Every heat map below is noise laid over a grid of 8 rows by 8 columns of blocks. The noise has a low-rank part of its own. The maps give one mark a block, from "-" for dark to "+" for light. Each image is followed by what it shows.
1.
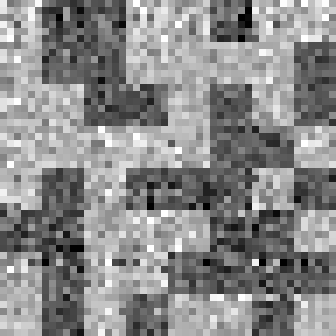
+ - - + + - + +
+ - - + + + + -
+ + - - + - + -
+ + + + + - - +
+ - + - - - + -
- - + + + - - +
+ - + + - - - -
+ - + - + + - +
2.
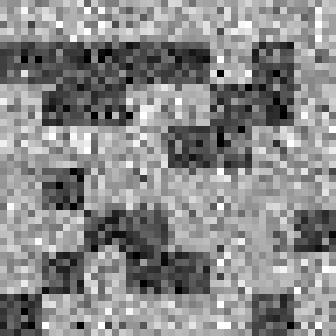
+ + + + + + + +
- - - - - + - +
+ - - + + - - +
+ + + + - - + +
+ - + + + + + +
+ + - - + + + -
+ - + - - + + +
- + + + + + - +
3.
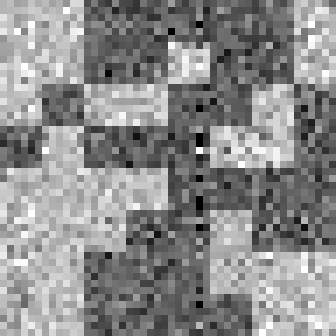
+ + - - - - - +
+ + - - + - - +
+ - + + - - + -
- + - - - + + -
+ + + + - - - -
+ + + - - + - -
+ + - - - + + +
+ + - - - - + +
